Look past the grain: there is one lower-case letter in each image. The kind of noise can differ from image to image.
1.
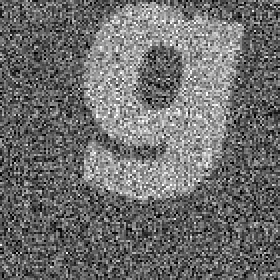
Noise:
low rank plus noise
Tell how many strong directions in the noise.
five to eight
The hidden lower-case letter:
g
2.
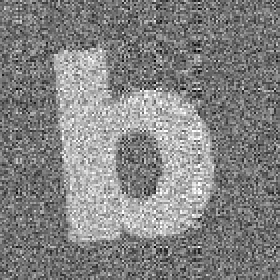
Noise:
low rank plus noise
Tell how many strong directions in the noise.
one
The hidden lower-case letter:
b
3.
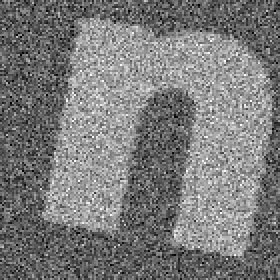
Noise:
independent entries
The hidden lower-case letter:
n
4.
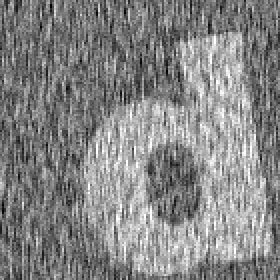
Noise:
streaked along the columns
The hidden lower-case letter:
d
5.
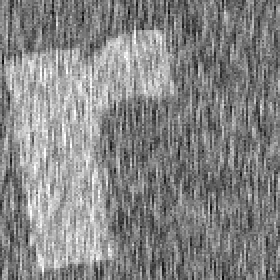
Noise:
streaked along the columns
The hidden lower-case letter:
r
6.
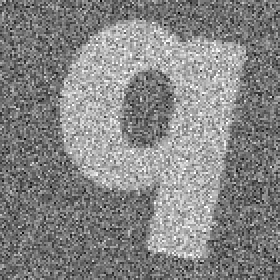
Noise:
independent entries
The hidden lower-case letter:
q
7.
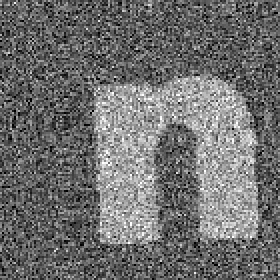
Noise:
low rank plus noise
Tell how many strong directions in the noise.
three or four
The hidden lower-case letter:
n
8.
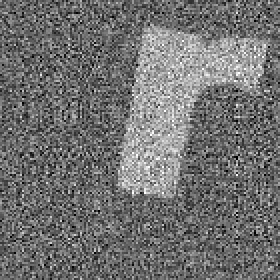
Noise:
low rank plus noise
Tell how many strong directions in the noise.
three or four
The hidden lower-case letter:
r
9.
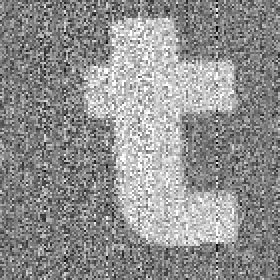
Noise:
columns of uneven size
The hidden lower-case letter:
t
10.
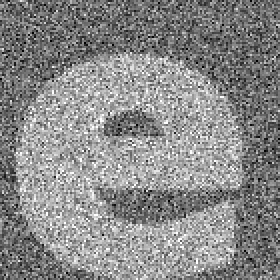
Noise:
independent entries
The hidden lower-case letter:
e
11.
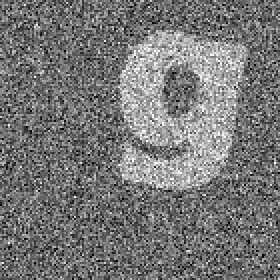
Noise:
independent entries
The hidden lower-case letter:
g
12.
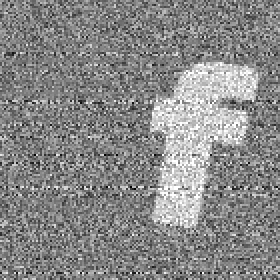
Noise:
rows of uneven size
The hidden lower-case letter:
f
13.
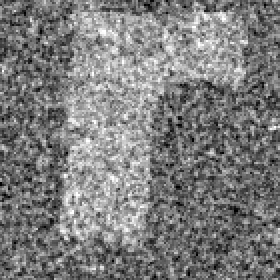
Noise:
blotchy
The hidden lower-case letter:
r
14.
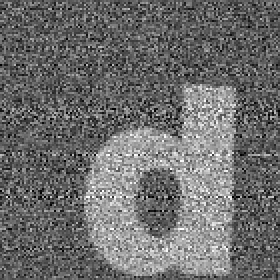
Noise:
rows of uneven size
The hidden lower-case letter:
d
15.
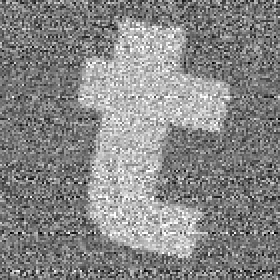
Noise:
rows of uneven size
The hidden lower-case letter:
t
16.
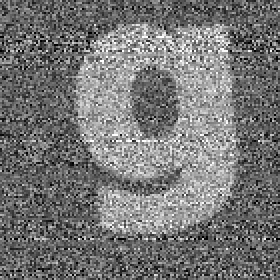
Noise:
rows of uneven size
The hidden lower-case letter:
g
